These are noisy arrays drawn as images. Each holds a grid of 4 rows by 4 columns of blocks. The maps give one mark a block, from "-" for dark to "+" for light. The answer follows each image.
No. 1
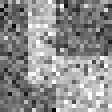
- + - -
- + - -
- + + +
- - + +
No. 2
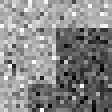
+ + + +
+ + - -
+ + - -
+ - - -
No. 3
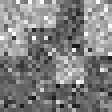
+ + - +
+ - - +
- - + -
- - - -
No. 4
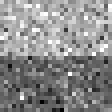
+ + + +
+ + + +
- - - -
- - - -
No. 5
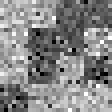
+ + - -
+ - - +
+ - + -
- + + +
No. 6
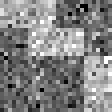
+ + - -
- + + -
- - - +
- - - +
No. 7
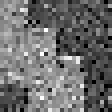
+ - - -
+ + - -
+ + + -
- + + -
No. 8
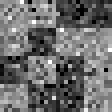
+ + - -
+ - + +
- + - +
+ - - +
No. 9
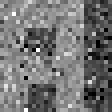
+ + + -
+ - + -
+ + + -
+ - + -
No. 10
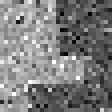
+ + - -
+ + - -
+ + + -
+ - - -
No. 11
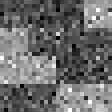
- - - +
+ - - -
+ + - -
- - + +
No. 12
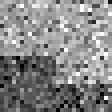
+ + + +
+ + + +
- - + +
- - - -
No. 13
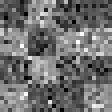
- + - -
+ - + +
- + - -
+ - - +
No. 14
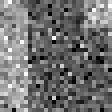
+ - - +
+ - - -
+ - - -
+ - - -
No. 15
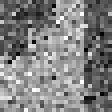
- - + -
- + + -
+ + + -
+ + + -
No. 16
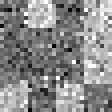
- + - +
- - - +
- - - +
+ - + -
